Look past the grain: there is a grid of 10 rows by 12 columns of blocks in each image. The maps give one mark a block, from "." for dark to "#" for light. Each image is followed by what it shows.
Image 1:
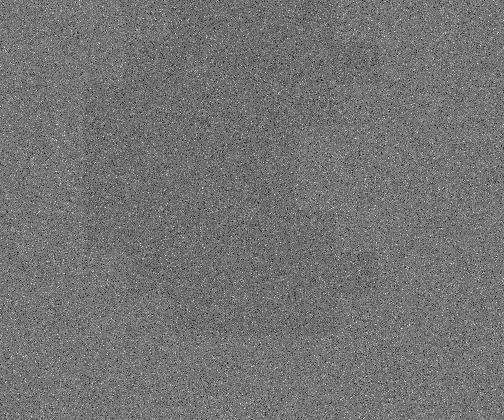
####....####
###......###
##......####
##.....#####
##.....#####
##......####
###......###
####....####
############
############
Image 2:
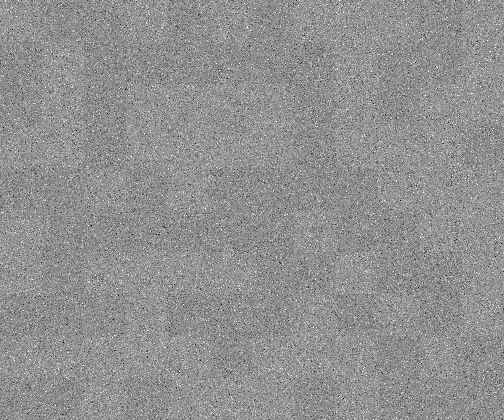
#..#.#.###.#
.#......#..#
.#.####.#.##
##.####.###.
..#.#....###
#......#..##
#.####..#..#
...#...#.#.#
#####.###.#.
..#.###.#...
